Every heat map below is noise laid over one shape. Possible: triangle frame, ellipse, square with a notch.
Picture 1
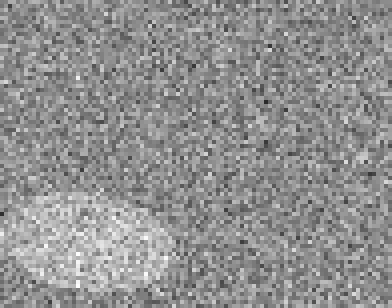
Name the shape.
ellipse
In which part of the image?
bottom left
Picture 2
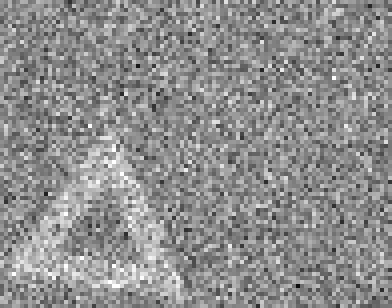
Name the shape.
triangle frame
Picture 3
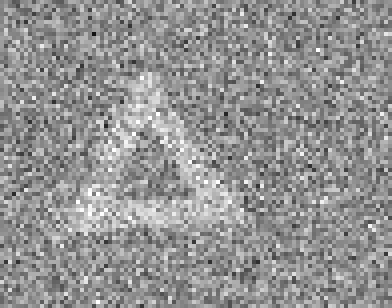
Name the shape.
triangle frame
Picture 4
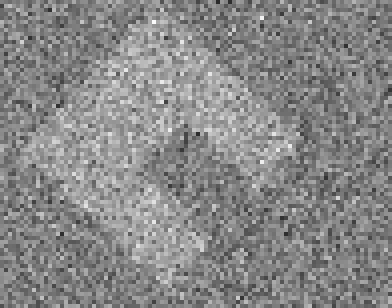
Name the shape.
square with a notch
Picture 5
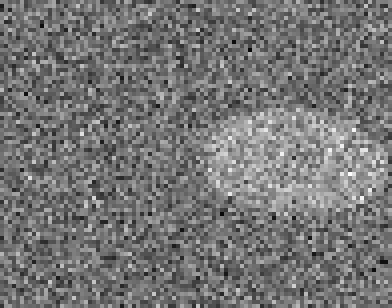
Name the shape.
ellipse
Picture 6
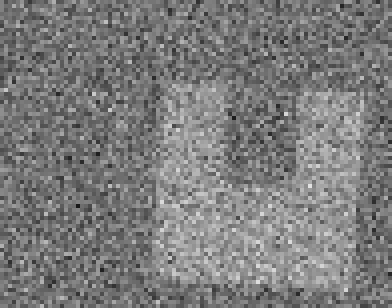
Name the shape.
square with a notch
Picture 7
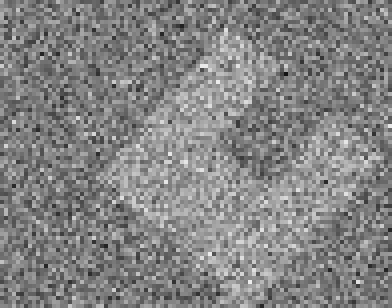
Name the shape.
square with a notch
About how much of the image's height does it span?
nearly all
